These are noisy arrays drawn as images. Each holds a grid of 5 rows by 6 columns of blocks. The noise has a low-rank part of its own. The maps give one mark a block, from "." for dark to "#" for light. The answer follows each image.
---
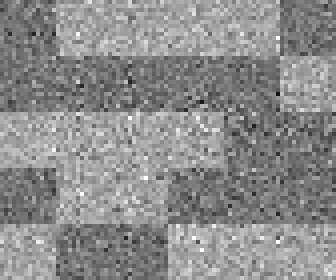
. # # # # .
. . . . . #
# # # # . .
. # # . . .
# . . # # #
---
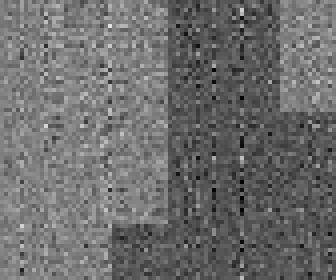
# # # . . #
# # # . . #
# # # . . .
# # # . . .
# # . . . .
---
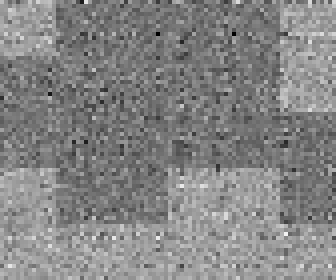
# . . . . #
. . . . . #
. . . . . .
# . . # # .
# # # # # #
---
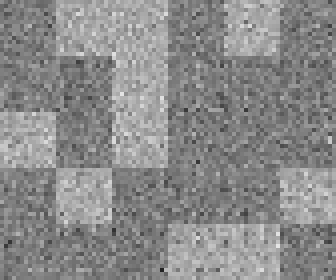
. # # . # .
. . # . . .
# . # . . .
. # . . . #
. . . # # .
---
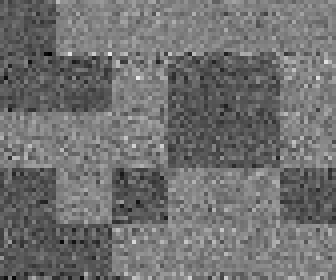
. # # # # #
. . # . . #
# # # . . #
. # . # # .
. . # # # #
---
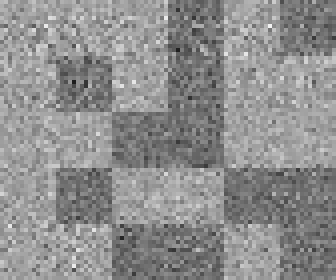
# # # . # .
# . # . # #
# # . . # #
# . # # . .
# # . . # .
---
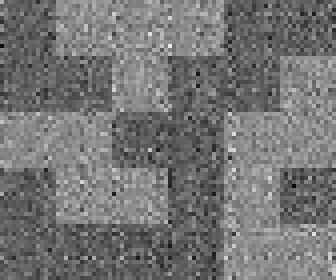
. # # # . .
. . # . . #
# # . . # #
. # # . # .
. . . . # #
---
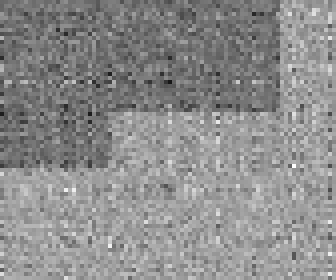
. . . . . #
. . . . . #
. . # # # #
# # # # # #
# # # # # #
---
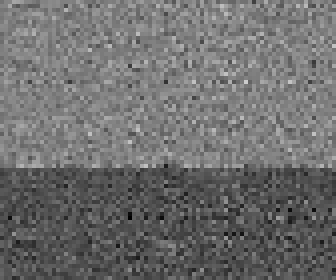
# # # # # #
# # # # # #
# # # # # #
. . . . . .
. . . . . .
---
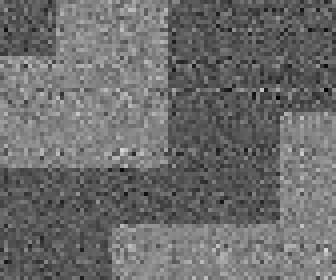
. # # . . .
# # # . . .
# # # . . #
. . . . . #
. . # # # #
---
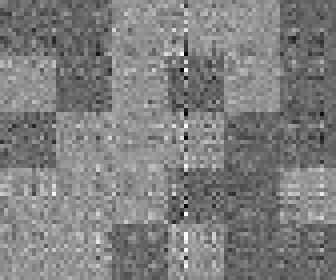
. . # # # .
# . # . # .
. # # # . .
# # # . . #
# # . # . .
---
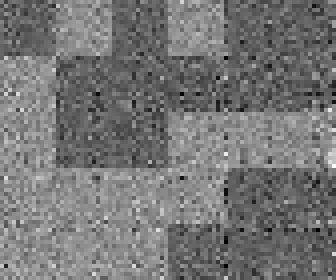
. # . # . .
# . . . . .
# . . # # #
# # # # . .
# # # . . .
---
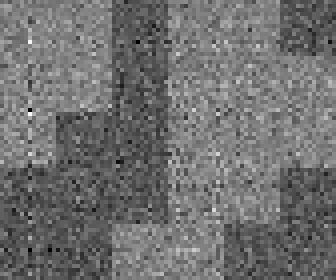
# # . # # .
# # . # # #
# . . # # #
. . . # # .
. . # # . .
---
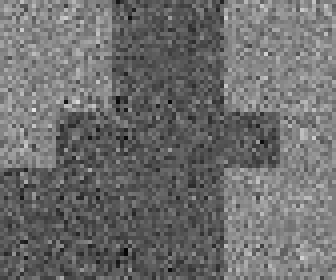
# # . . # #
# # . . # #
# . . . . #
. . . . # #
. . . . # #
